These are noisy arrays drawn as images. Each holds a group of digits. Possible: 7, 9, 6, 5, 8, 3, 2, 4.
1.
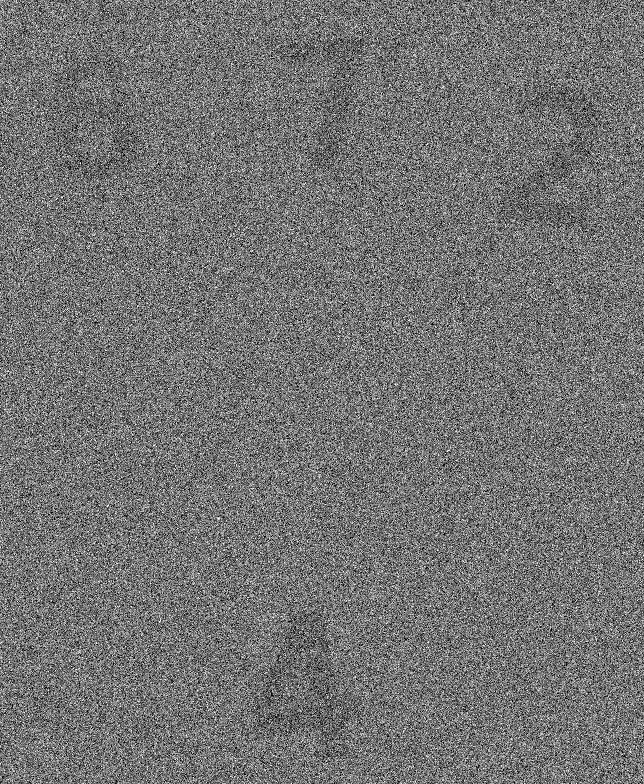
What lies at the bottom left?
nothing
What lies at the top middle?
7
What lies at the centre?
nothing
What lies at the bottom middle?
4
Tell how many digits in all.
4
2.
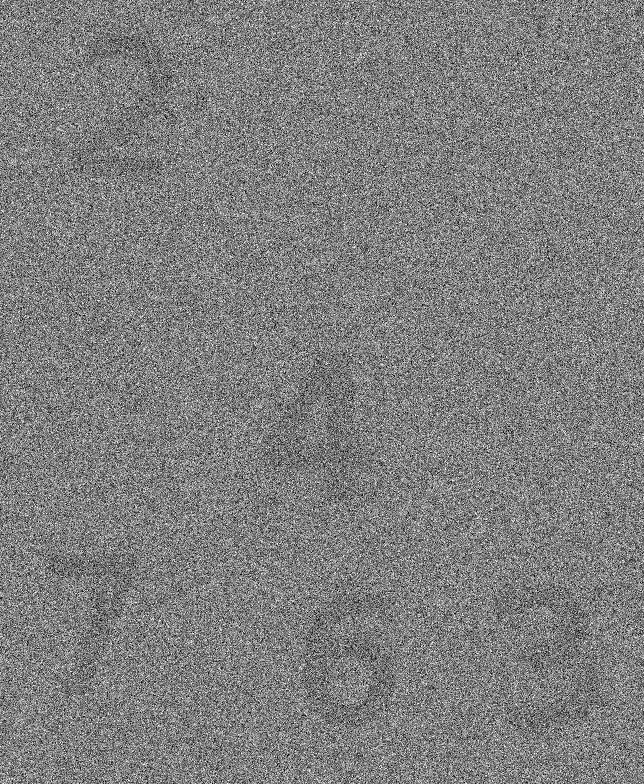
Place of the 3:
bottom right
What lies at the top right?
nothing
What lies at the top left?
2
